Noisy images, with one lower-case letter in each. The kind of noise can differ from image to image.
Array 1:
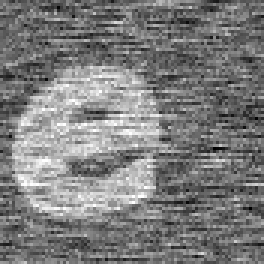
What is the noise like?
streaked along the rows
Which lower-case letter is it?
e
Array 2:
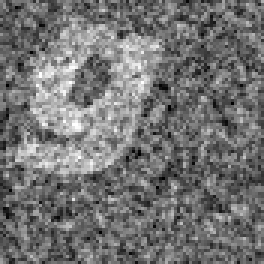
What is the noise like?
blotchy
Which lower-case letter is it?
g
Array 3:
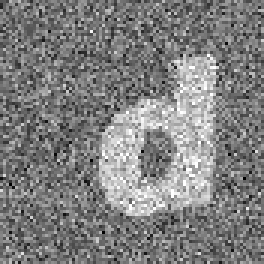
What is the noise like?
independent entries
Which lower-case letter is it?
d
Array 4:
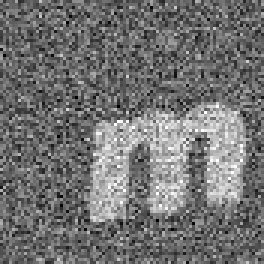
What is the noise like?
low rank plus noise
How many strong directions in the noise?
three or four
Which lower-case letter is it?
m
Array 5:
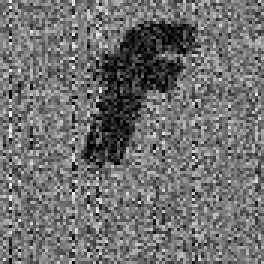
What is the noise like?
columns of uneven size
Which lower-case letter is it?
f
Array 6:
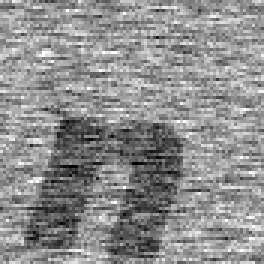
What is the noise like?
streaked along the rows
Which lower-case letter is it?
n
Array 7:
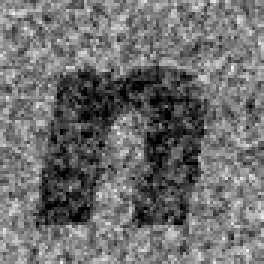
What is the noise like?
blotchy
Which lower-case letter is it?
n
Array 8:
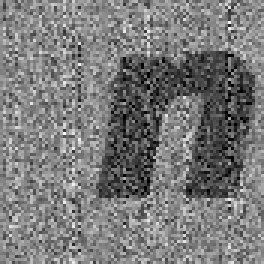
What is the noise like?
columns of uneven size
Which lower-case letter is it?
n
